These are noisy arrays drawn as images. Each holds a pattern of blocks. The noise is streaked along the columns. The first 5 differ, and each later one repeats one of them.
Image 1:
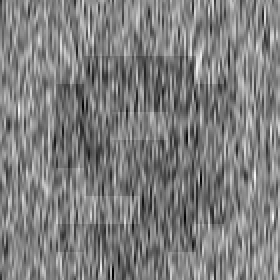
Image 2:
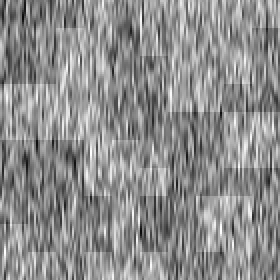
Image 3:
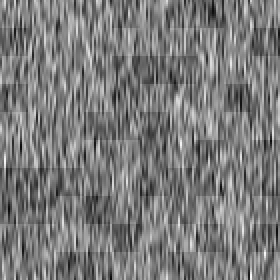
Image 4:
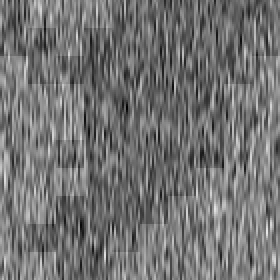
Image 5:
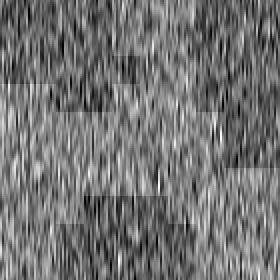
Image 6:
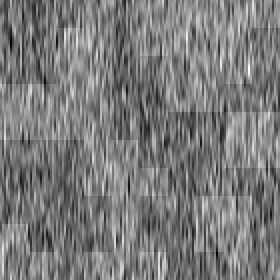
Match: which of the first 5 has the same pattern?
2
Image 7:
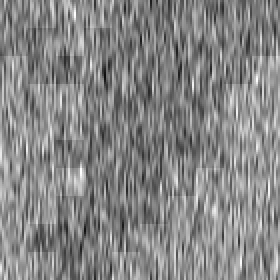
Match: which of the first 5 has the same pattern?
4
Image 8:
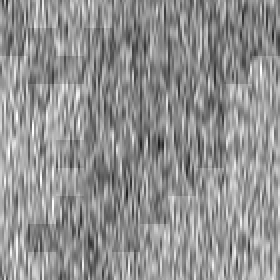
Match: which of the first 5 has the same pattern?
4
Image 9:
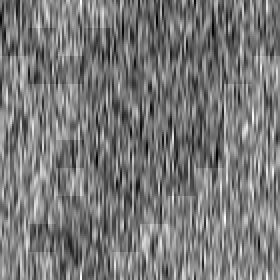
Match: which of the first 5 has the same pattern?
4
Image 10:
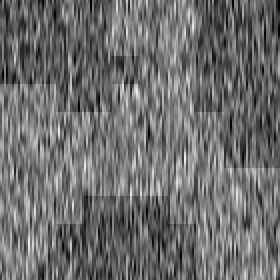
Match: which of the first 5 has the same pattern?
5
